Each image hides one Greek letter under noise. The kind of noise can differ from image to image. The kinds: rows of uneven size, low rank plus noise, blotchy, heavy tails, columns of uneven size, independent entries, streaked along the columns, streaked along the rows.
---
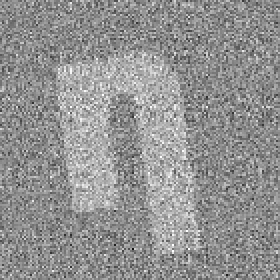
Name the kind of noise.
low rank plus noise
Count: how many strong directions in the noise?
five to eight
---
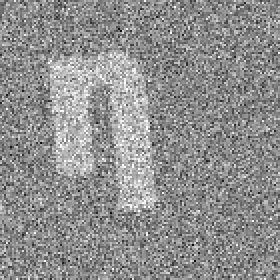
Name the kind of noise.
independent entries
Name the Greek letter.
eta
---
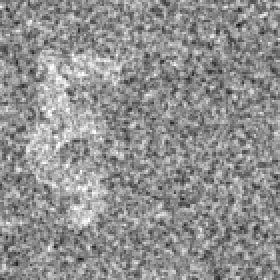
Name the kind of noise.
blotchy
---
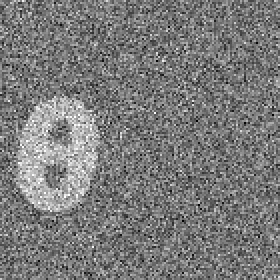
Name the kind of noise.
independent entries
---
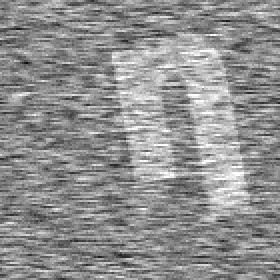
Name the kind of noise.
streaked along the rows
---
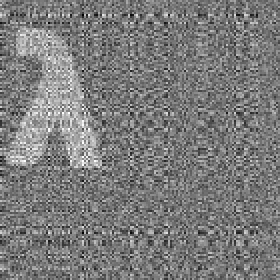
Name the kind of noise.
low rank plus noise
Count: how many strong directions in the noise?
one
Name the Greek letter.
lambda
